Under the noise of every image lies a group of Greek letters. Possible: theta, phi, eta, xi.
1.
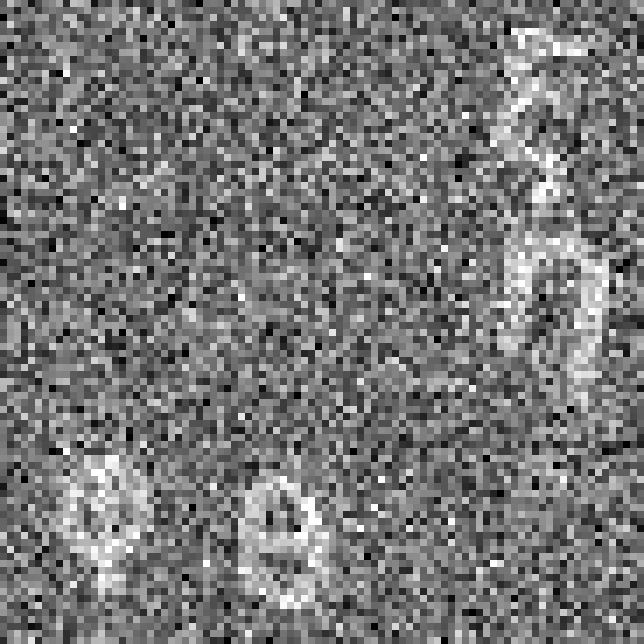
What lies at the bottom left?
phi
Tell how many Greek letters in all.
4
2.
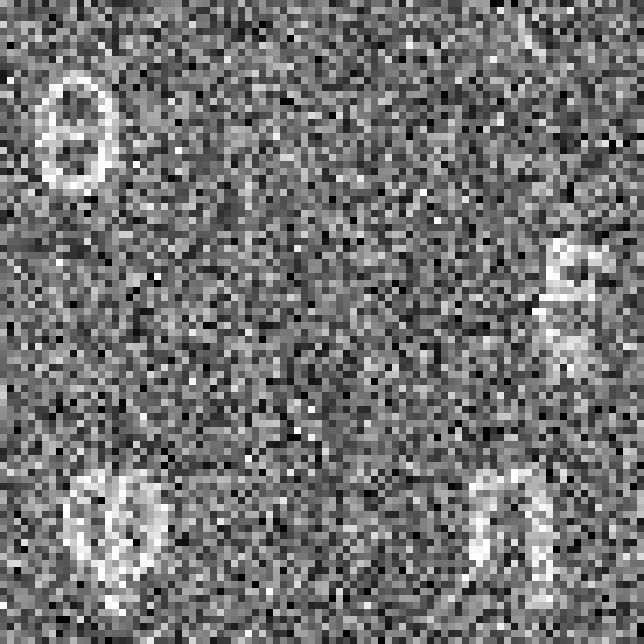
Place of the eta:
bottom right
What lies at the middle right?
xi
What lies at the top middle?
nothing
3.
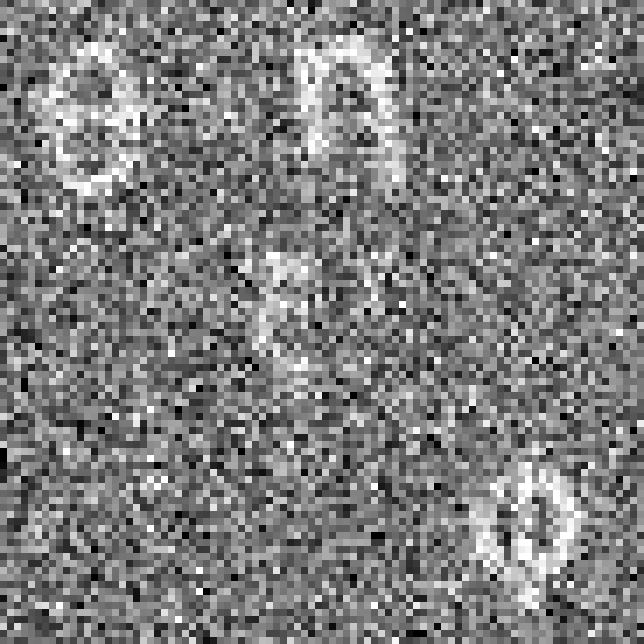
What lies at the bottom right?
phi
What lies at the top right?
nothing
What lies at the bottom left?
nothing
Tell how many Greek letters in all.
4
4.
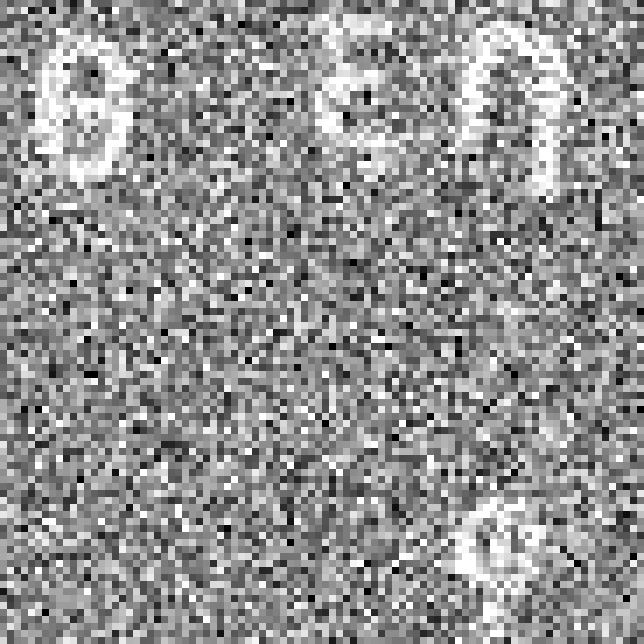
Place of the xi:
top middle
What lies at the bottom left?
nothing
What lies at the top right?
eta
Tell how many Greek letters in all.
4
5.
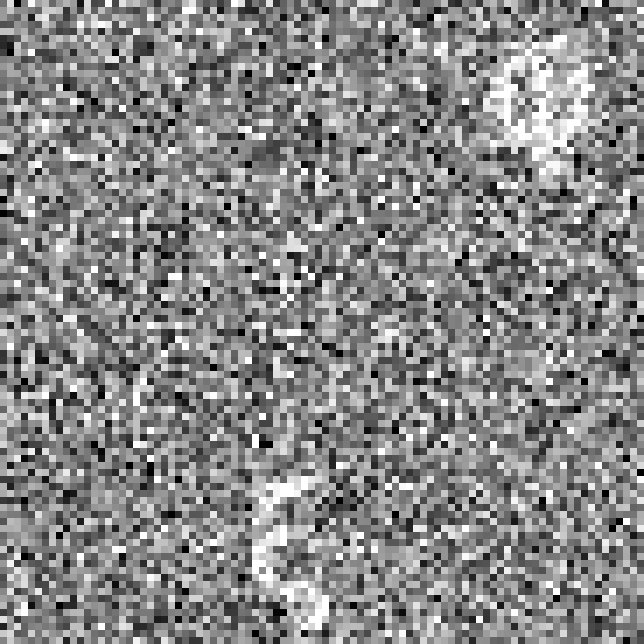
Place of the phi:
top right
